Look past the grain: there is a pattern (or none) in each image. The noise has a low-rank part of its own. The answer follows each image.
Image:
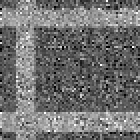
bands of rows crossing bands of columns
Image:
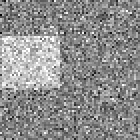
one block
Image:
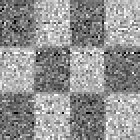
a checkerboard
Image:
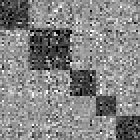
blocks along the diagonal
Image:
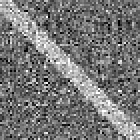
a diagonal band
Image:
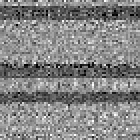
bands of rows
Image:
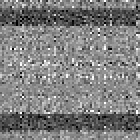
bands of rows
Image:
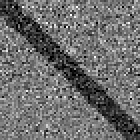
a diagonal band
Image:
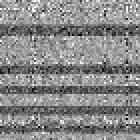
bands of rows
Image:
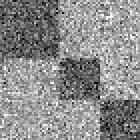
blocks along the diagonal
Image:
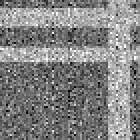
bands of rows crossing bands of columns
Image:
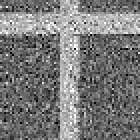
bands of rows crossing bands of columns
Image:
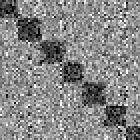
blocks along the diagonal
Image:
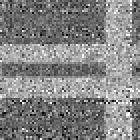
bands of rows crossing bands of columns
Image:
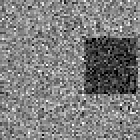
one block
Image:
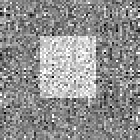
one block
